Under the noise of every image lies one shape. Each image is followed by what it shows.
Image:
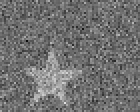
light star
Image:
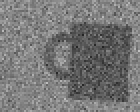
dark cup
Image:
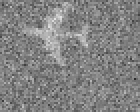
light airplane
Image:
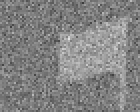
light flag
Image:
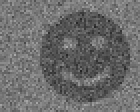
dark smiling face
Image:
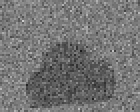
dark cloud
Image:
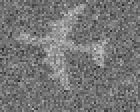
light airplane
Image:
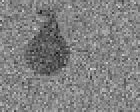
dark pear
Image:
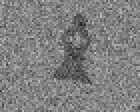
dark chess bishop
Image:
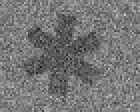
dark asterisk
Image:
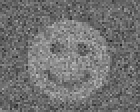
light smiling face
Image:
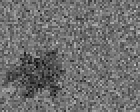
dark turtle
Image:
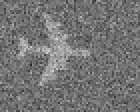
light airplane
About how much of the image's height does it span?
two thirds
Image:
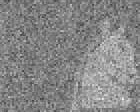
light chess knight
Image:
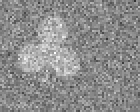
light club
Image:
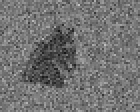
dark chess knight
